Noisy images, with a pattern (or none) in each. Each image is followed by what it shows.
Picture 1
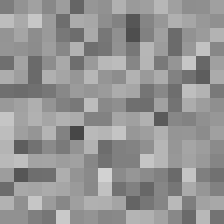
only noise
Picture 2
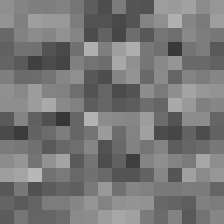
a checkerboard
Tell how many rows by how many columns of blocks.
6 by 3
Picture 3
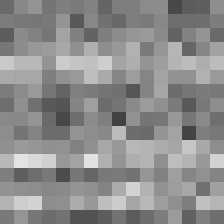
bands of rows
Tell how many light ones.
3
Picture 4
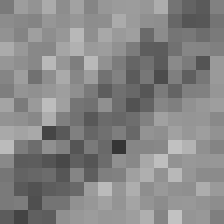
a diagonal band
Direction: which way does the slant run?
bottom left to top right
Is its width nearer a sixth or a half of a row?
a half
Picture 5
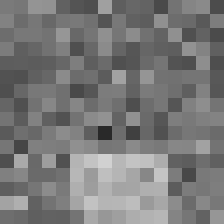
one block
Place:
bottom middle
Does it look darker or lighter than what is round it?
lighter
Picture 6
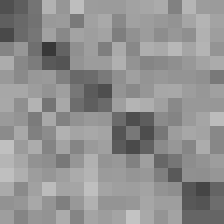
blocks along the diagonal
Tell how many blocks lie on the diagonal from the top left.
6
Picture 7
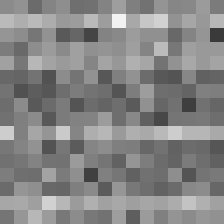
bands of rows
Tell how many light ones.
4
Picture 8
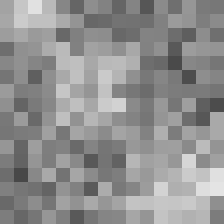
blocks along the diagonal
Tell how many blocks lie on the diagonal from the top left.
3
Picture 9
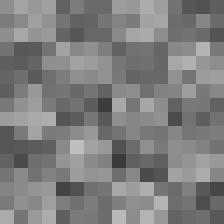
a checkerboard
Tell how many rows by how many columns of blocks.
5 by 4
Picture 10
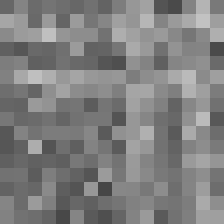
bands of rows crossing bands of columns
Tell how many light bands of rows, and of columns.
2 and 2
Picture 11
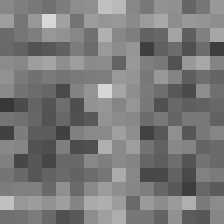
bands of rows crossing bands of columns
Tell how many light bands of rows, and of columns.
3 and 1
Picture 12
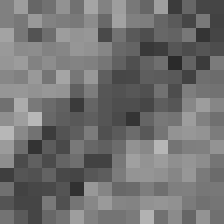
a diagonal band
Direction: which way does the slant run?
bottom left to top right
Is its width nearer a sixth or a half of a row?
a half
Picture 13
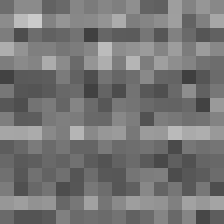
bands of rows
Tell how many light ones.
4
